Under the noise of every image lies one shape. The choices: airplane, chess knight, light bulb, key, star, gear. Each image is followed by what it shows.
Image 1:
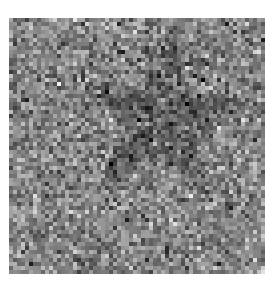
star
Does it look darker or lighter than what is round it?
darker
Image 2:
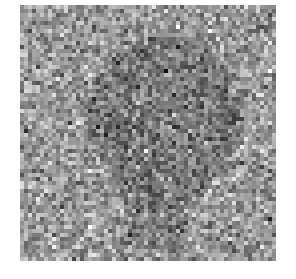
light bulb
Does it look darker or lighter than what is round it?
darker
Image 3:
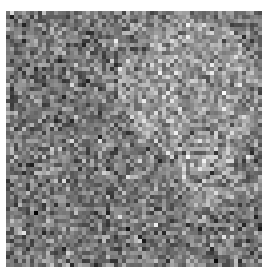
light bulb
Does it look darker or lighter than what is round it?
lighter
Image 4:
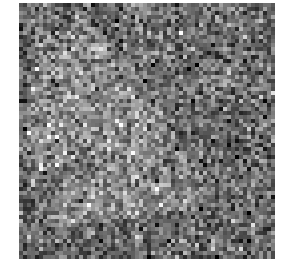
chess knight
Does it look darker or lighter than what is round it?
lighter
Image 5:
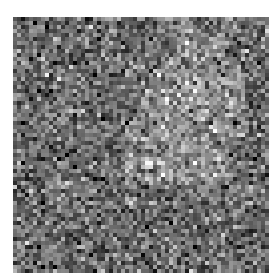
chess knight
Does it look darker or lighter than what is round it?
lighter
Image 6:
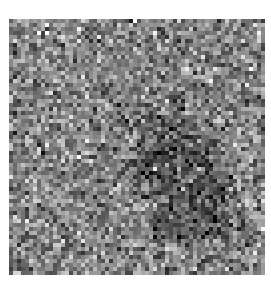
chess knight
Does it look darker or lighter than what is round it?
darker
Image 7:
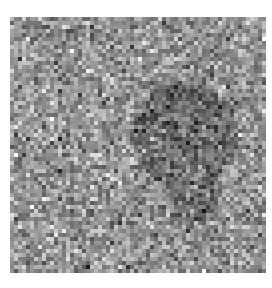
light bulb
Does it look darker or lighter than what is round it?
darker
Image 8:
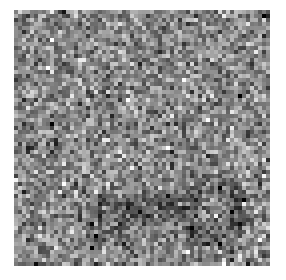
key
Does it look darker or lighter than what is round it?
darker
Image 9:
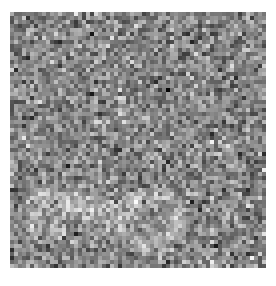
key
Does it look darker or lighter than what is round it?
lighter
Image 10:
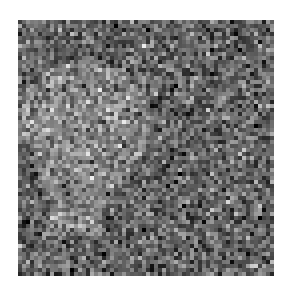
light bulb
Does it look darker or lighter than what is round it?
lighter
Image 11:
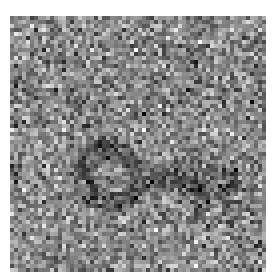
key
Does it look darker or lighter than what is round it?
darker
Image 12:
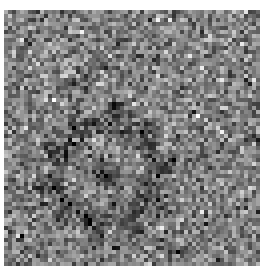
gear
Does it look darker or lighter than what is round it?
darker
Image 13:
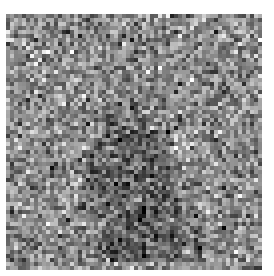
chess knight
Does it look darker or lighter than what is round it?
darker
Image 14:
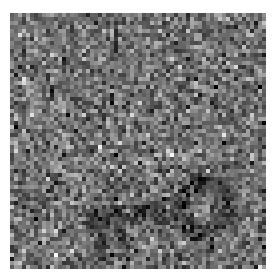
key
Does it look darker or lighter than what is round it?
darker
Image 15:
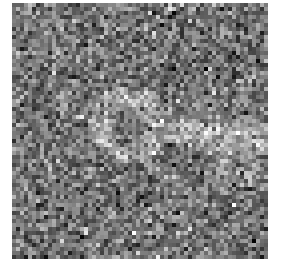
key
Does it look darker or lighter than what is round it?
lighter
